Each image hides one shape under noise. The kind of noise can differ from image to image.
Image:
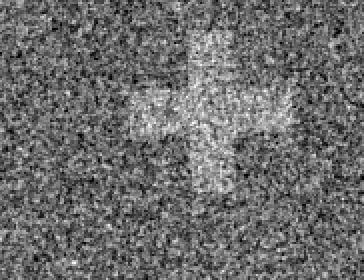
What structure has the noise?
blotchy
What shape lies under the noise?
cross
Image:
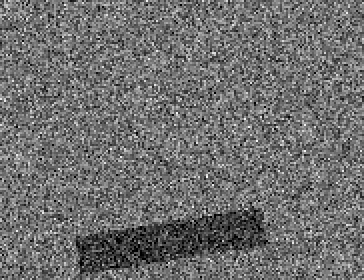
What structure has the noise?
independent entries
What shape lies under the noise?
bar
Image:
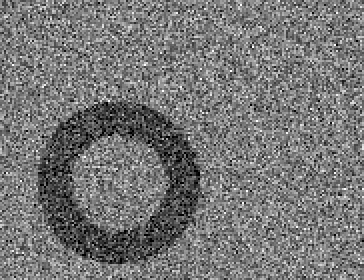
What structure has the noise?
independent entries
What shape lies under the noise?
ring
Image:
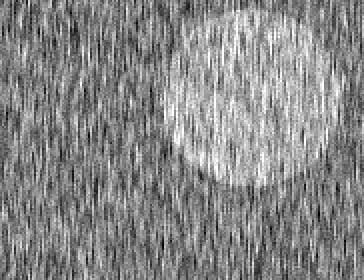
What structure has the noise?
streaked along the columns
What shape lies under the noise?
disc
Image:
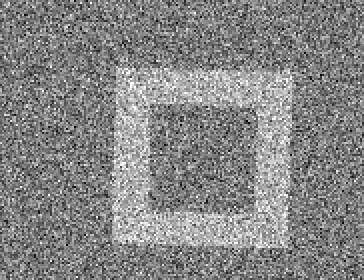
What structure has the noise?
independent entries
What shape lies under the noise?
square frame
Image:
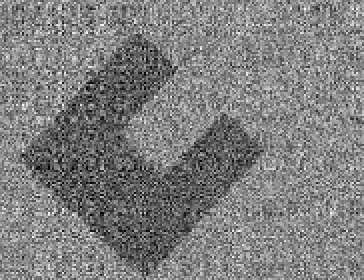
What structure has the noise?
low rank plus noise
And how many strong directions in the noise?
two
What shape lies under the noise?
square with a notch
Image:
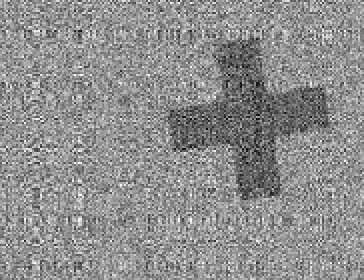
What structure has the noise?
low rank plus noise
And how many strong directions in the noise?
two
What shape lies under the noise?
cross
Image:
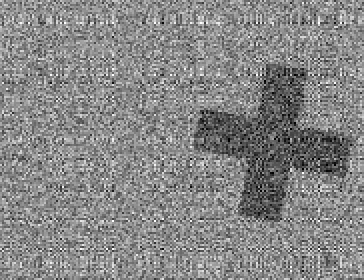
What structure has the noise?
low rank plus noise
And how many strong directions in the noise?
one
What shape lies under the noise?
cross
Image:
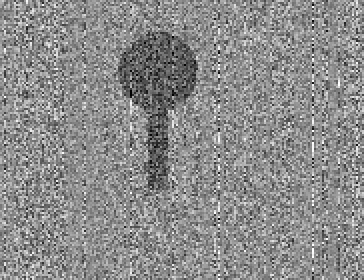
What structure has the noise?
columns of uneven size
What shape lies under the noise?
lollipop
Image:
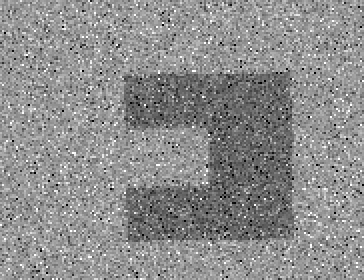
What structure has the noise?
heavy tails
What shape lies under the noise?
square with a notch
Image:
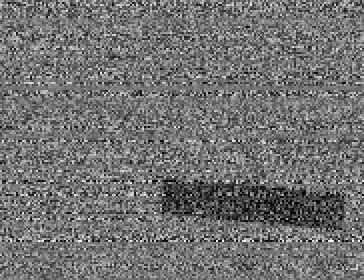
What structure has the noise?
rows of uneven size
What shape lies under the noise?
bar
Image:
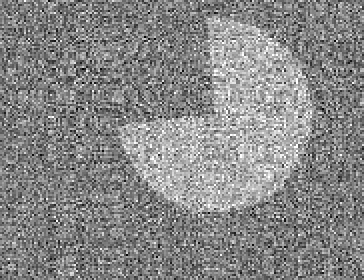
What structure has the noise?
low rank plus noise
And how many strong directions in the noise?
two
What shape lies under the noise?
disc with a wedge cut out
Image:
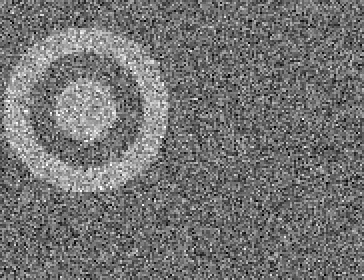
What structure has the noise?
independent entries
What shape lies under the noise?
bullseye
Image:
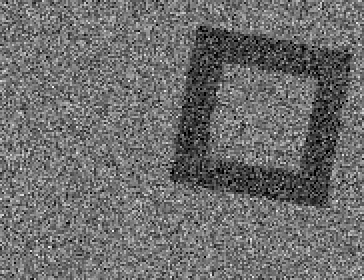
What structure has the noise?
independent entries
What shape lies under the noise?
square frame
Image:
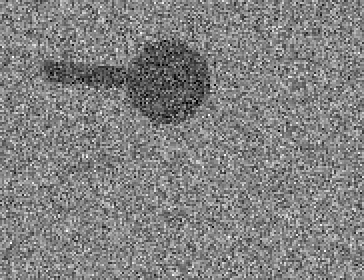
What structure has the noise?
independent entries
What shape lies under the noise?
lollipop
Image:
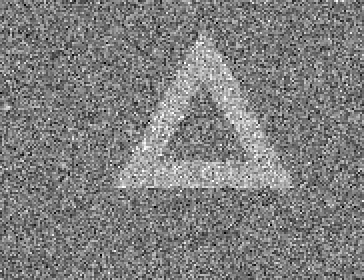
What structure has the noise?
independent entries
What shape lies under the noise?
triangle frame
